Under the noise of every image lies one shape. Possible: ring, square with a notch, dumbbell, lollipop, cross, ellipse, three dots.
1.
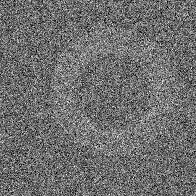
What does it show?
light ring
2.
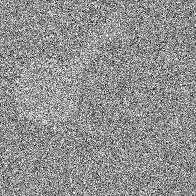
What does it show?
light lollipop
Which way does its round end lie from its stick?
down and left
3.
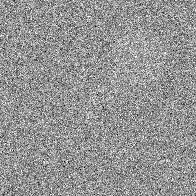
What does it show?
light lollipop
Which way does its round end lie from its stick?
up and right
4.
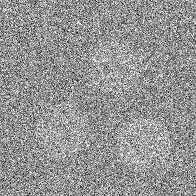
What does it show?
light three dots
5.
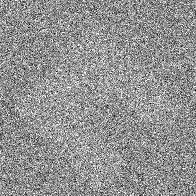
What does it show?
light square with a notch
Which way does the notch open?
down and right
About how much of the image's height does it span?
nearly all
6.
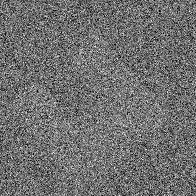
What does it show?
light square with a notch
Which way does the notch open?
up and left
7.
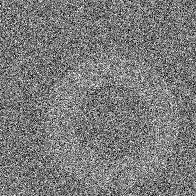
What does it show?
light ring
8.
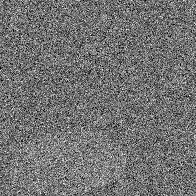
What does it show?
light ellipse
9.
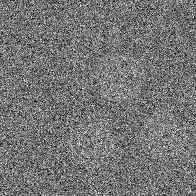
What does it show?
light three dots
